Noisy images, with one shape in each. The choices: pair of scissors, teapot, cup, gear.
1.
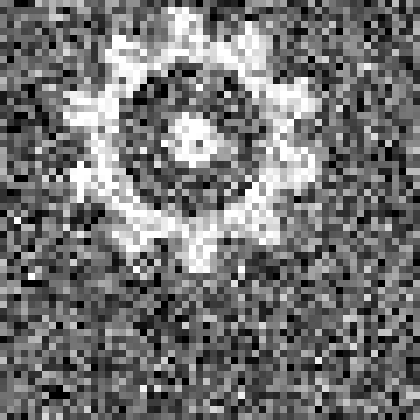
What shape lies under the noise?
gear
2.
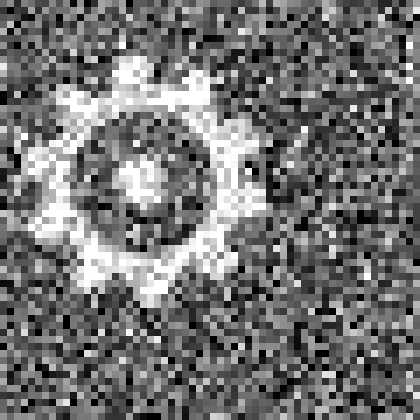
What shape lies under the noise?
gear
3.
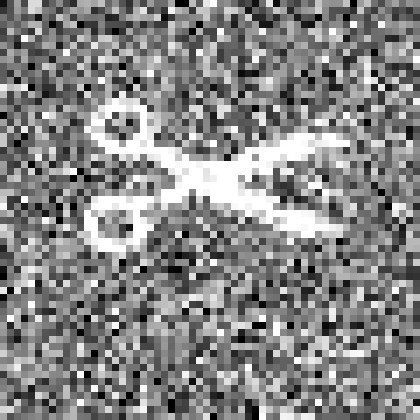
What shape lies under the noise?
pair of scissors
